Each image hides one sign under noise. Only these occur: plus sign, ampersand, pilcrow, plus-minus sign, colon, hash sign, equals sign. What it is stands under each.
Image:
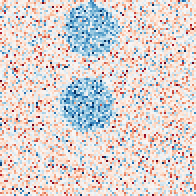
colon
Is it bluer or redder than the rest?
bluer
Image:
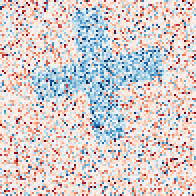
plus sign
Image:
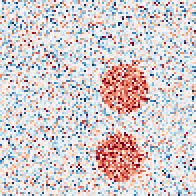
colon
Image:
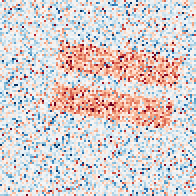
equals sign
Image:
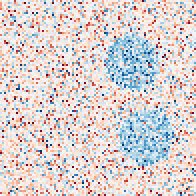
colon
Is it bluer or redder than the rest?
bluer
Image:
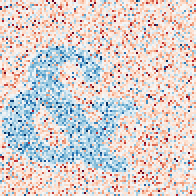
ampersand
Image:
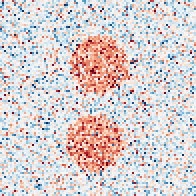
colon
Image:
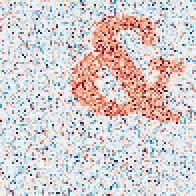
ampersand
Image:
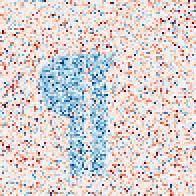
pilcrow
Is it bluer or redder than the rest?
bluer
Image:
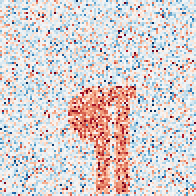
pilcrow
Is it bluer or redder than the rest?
redder
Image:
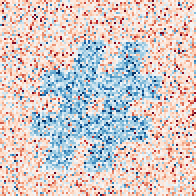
hash sign
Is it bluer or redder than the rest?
bluer
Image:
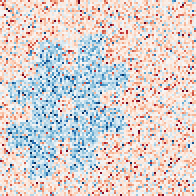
hash sign
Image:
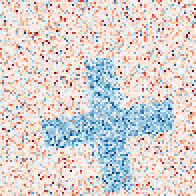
plus sign
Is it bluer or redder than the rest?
bluer
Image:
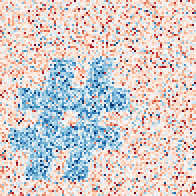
hash sign
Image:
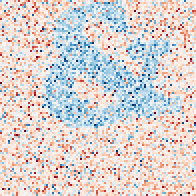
ampersand
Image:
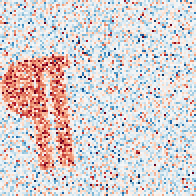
pilcrow
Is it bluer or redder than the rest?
redder
